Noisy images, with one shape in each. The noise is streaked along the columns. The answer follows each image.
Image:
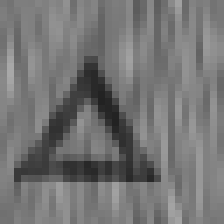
dark triangle frame
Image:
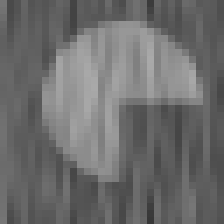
light disc with a wedge cut out
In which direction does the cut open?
down and right
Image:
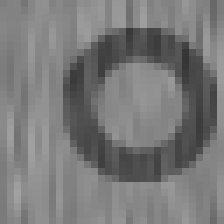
dark ring
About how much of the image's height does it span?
two thirds
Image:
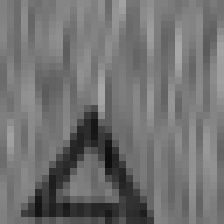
dark triangle frame
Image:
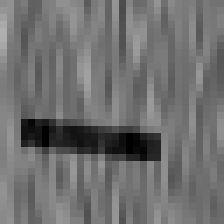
dark bar
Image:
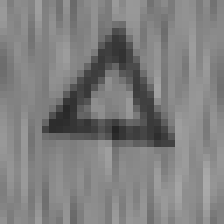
dark triangle frame
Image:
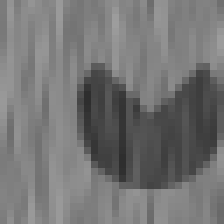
dark disc with a wedge cut out
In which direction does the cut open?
up
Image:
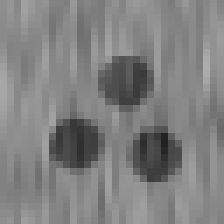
dark three dots
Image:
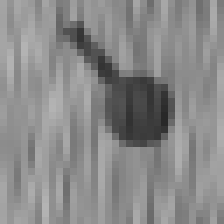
dark lollipop
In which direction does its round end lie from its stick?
down and right
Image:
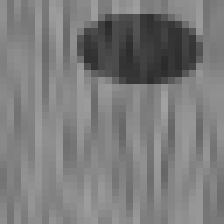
dark ellipse
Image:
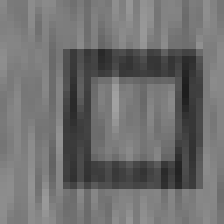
dark square frame
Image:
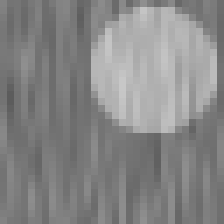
light disc
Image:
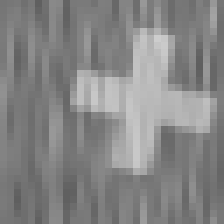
light cross
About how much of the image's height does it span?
two thirds
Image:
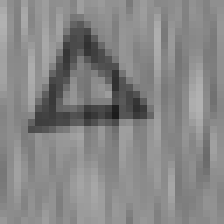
dark triangle frame
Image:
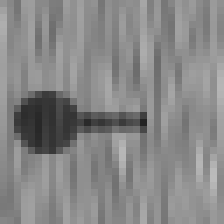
dark lollipop
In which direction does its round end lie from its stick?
left
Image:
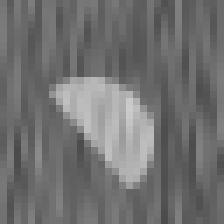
light half disc
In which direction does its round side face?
up and right
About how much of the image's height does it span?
half
